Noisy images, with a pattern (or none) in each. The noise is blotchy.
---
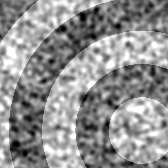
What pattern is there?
rings round one point
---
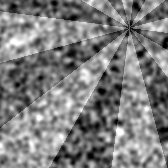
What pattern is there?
spokes from one point
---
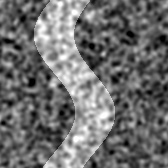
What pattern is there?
a wavy band
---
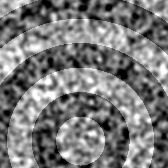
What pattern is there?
rings round one point
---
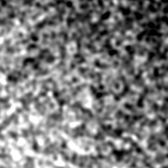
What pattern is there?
a smooth slope
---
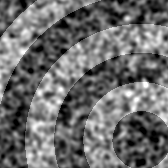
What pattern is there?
rings round one point
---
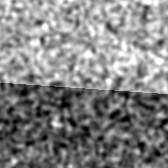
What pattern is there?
a sharp edge
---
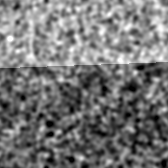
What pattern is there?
a sharp edge
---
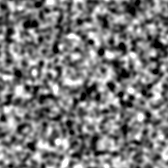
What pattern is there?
only noise
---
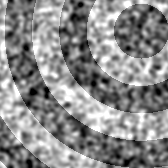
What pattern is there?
rings round one point
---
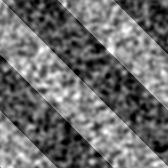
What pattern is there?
diagonal stripes
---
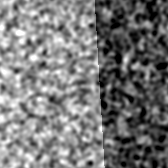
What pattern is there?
a sharp edge
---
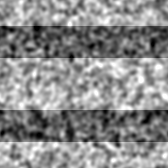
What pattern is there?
horizontal stripes
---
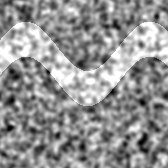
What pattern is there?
a wavy band
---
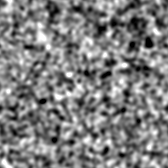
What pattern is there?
only noise
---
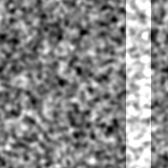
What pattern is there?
one vertical stripe
